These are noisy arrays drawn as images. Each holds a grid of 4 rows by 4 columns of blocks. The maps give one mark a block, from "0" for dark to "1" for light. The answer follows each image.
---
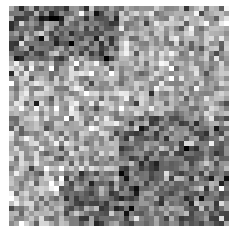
0 0 1 1
1 1 1 1
1 1 0 0
1 0 0 0
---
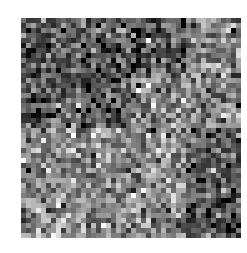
0 0 0 1
0 0 1 1
1 1 1 0
1 1 1 0
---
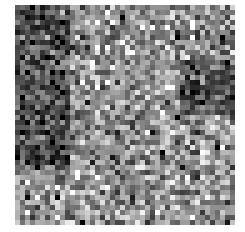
0 1 1 1
0 1 1 0
0 1 1 1
1 1 1 1
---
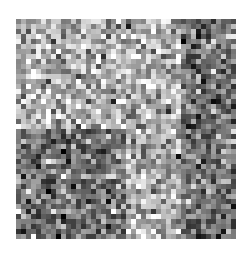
1 1 1 0
1 1 1 0
0 0 1 0
0 0 1 0
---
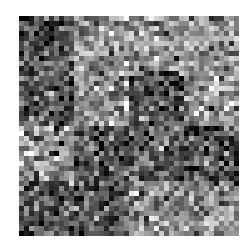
0 1 1 1
0 1 0 1
1 0 0 0
0 0 1 1
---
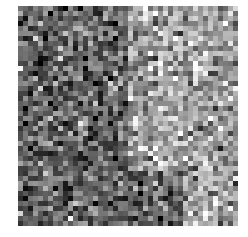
0 0 1 1
0 0 1 1
0 0 1 1
0 0 0 1
